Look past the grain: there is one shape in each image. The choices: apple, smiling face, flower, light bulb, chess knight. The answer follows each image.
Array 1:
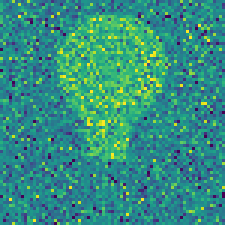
light bulb
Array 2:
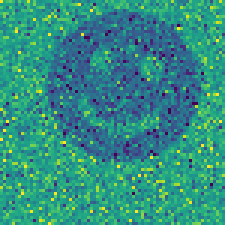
smiling face
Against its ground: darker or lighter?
darker
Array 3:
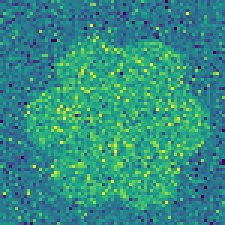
flower
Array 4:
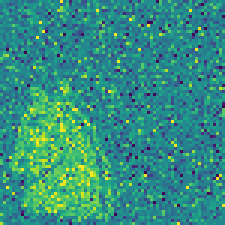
chess knight
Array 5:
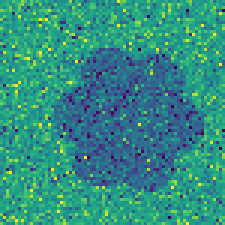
flower
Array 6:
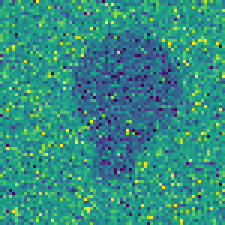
light bulb
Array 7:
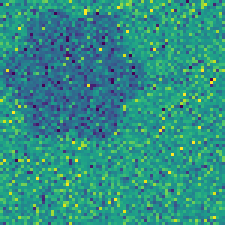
flower
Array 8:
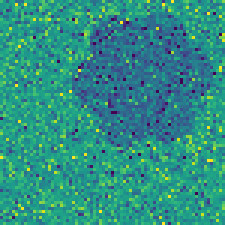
flower
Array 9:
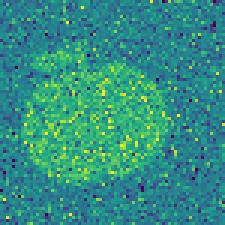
apple
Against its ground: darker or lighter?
lighter
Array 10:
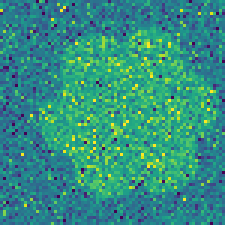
flower
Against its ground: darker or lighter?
lighter
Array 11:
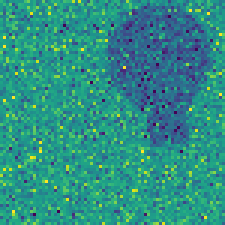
light bulb
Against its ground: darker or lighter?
darker
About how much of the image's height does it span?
two thirds
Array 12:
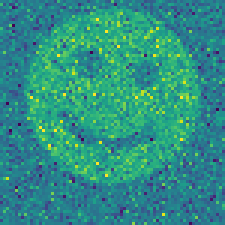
smiling face
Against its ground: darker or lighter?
lighter
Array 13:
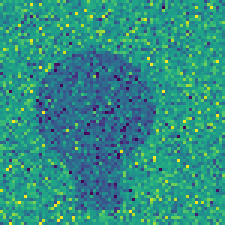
light bulb
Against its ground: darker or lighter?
darker
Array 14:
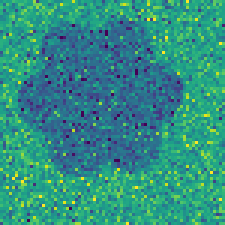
flower
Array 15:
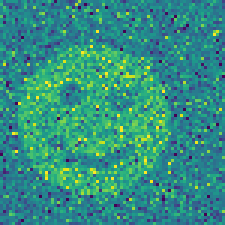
smiling face
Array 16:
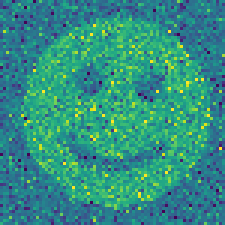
smiling face
